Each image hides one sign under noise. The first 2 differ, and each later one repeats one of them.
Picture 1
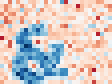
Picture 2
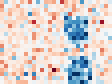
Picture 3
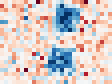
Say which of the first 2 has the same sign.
2
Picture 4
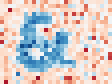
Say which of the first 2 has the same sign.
1
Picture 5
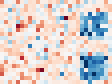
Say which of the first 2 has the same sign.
2
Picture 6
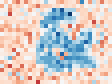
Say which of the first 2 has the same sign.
1
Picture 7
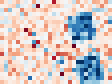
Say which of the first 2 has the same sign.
2
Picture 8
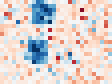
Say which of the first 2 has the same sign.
2
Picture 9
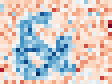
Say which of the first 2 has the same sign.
1
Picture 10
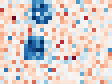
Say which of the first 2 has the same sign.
2
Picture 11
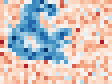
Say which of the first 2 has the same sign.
1
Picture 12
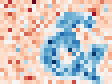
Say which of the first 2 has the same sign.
1
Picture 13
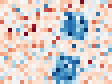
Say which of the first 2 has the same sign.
2
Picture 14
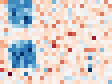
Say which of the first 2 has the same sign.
2
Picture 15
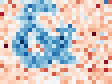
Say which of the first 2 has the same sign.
1
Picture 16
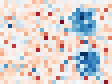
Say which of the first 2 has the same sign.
2
